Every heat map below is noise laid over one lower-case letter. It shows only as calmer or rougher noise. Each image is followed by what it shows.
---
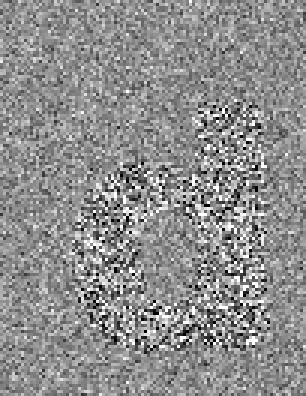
d
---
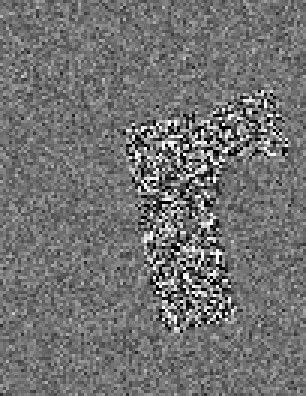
r
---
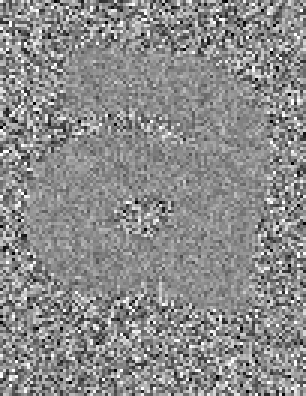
a
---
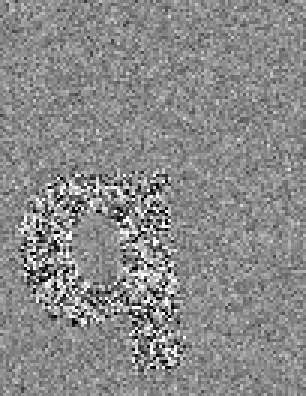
q
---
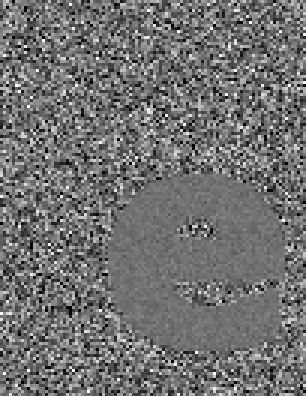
e
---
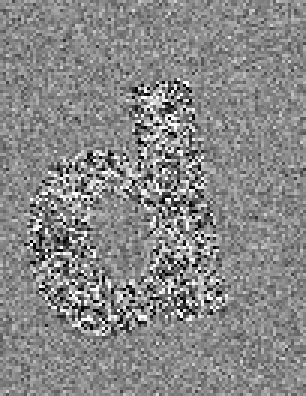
d
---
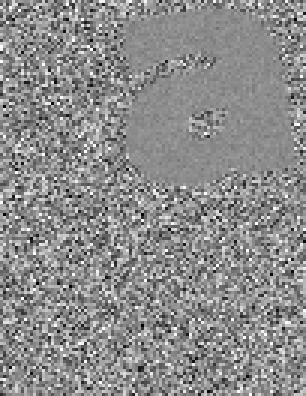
a
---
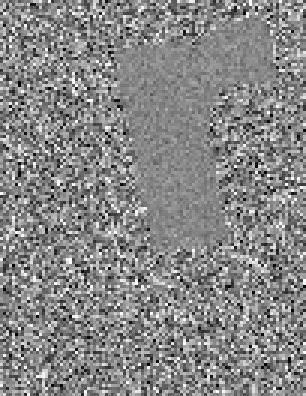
r
